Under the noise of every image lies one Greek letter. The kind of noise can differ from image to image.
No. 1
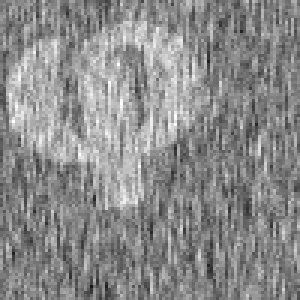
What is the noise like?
streaked along the columns
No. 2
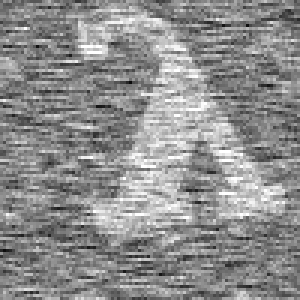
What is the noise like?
streaked along the rows
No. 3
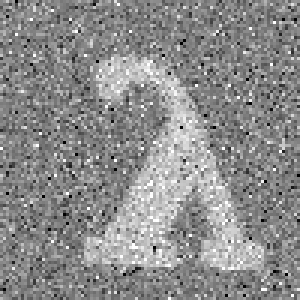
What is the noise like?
heavy tails
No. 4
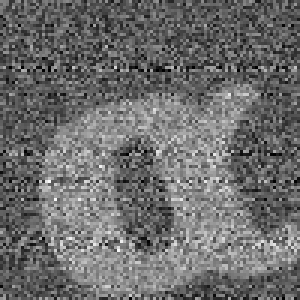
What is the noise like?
rows of uneven size
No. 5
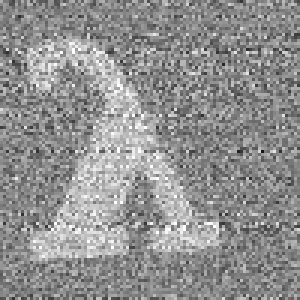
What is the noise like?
rows of uneven size
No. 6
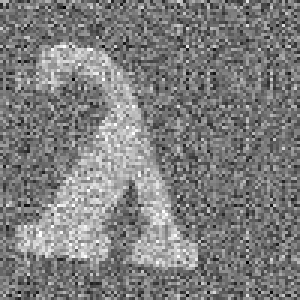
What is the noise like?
low rank plus noise
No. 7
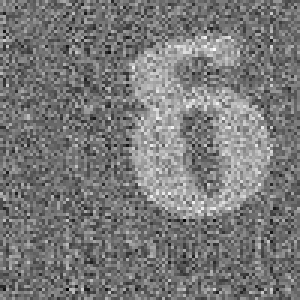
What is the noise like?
low rank plus noise
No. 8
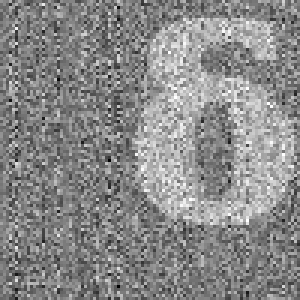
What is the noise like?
columns of uneven size
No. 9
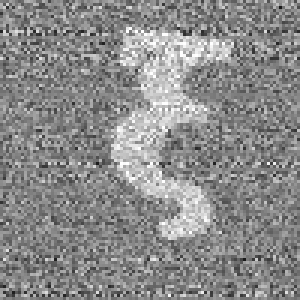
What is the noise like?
rows of uneven size
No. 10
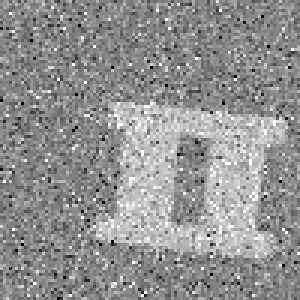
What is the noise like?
heavy tails
